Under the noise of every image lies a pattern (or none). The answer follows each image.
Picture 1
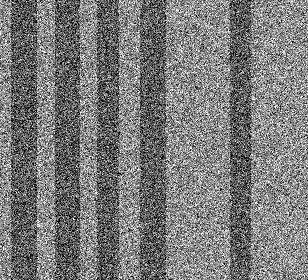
bands of columns
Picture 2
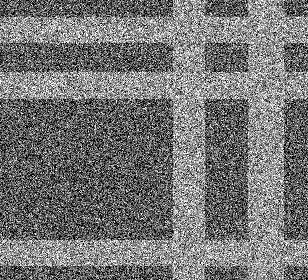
bands of rows crossing bands of columns
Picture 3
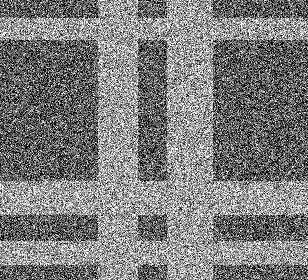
bands of rows crossing bands of columns
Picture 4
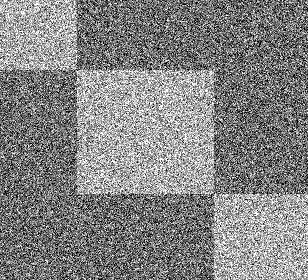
blocks along the diagonal
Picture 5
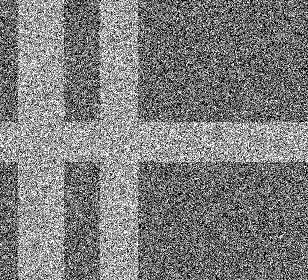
bands of rows crossing bands of columns
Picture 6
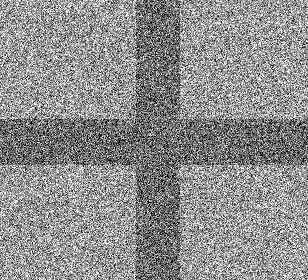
bands of rows crossing bands of columns
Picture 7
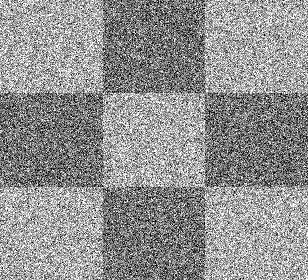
a checkerboard
